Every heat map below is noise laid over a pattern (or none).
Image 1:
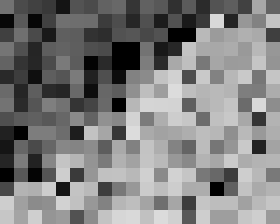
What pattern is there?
a sharp edge
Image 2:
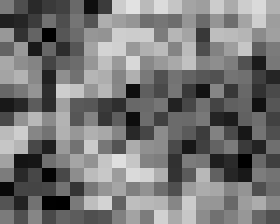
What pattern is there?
spokes from one point
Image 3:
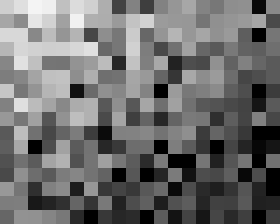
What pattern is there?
a smooth slope
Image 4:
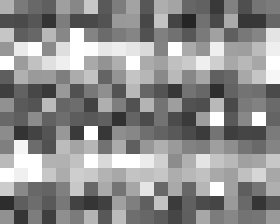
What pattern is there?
horizontal stripes
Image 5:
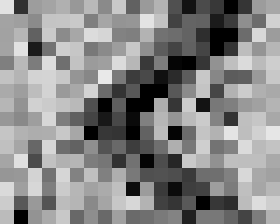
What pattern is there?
a wavy band
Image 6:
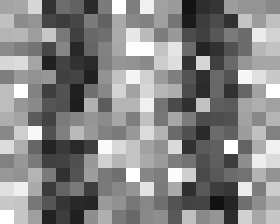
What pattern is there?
vertical stripes
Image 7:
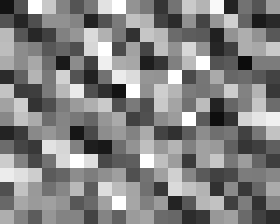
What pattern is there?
diagonal stripes
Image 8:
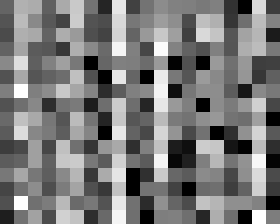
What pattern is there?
vertical stripes
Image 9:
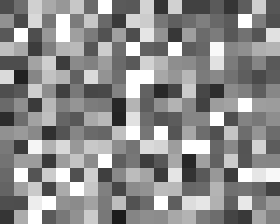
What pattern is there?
only noise
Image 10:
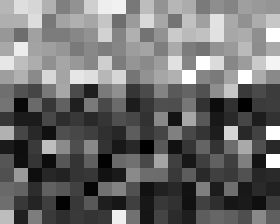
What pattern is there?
a sharp edge
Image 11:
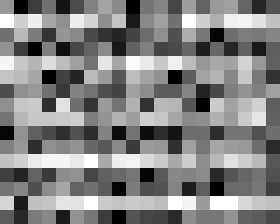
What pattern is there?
horizontal stripes
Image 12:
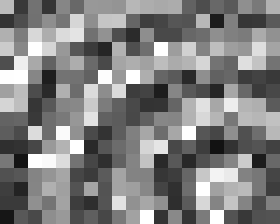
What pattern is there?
rings round one point
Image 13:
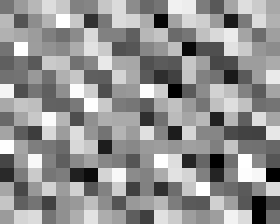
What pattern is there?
diagonal stripes
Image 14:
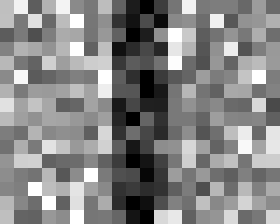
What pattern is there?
one vertical stripe
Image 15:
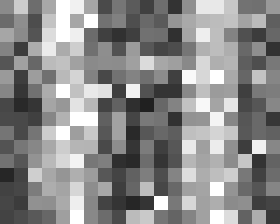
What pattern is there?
vertical stripes
